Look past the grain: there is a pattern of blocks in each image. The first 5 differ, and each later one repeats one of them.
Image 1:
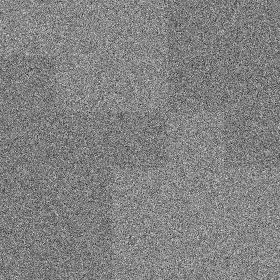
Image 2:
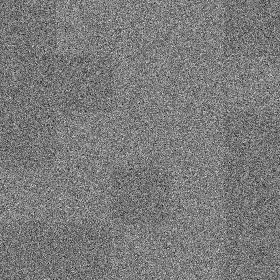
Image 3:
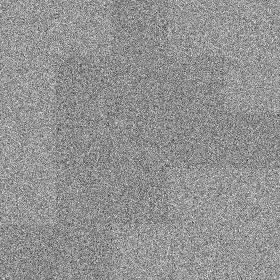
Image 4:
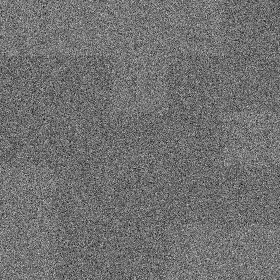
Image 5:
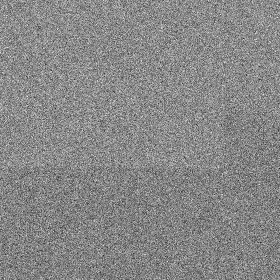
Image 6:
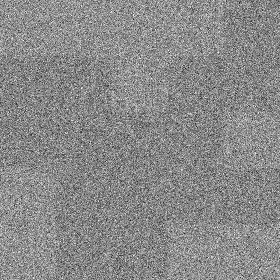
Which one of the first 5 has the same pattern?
4
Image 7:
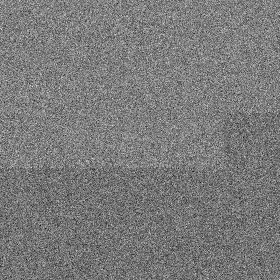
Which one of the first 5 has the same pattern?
5
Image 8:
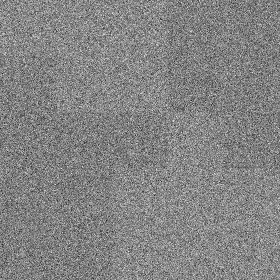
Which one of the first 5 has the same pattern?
1
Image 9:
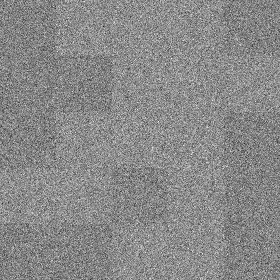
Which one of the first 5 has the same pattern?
2
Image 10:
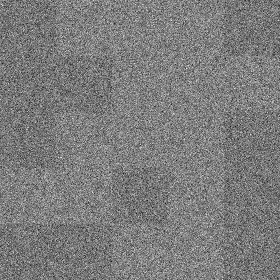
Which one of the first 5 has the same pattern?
2
